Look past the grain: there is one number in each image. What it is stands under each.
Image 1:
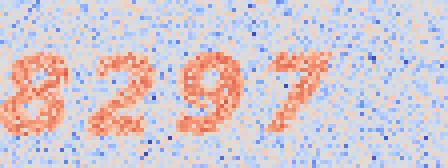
8297
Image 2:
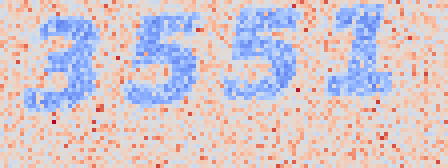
3551
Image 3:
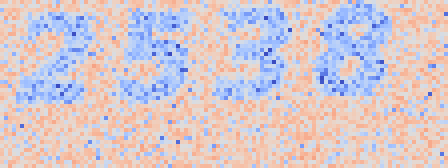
2538
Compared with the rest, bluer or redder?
bluer
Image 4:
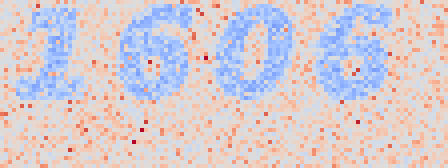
1606
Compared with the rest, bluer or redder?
bluer
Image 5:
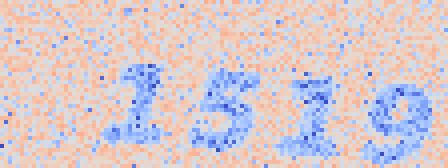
1519
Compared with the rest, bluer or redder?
bluer
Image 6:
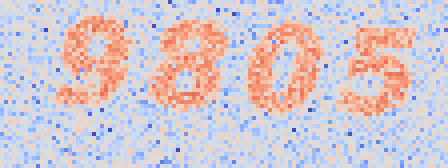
9805
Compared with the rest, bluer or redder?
redder
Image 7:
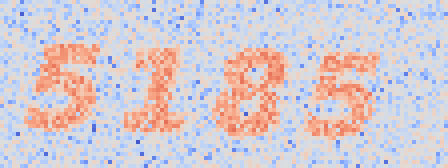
5185
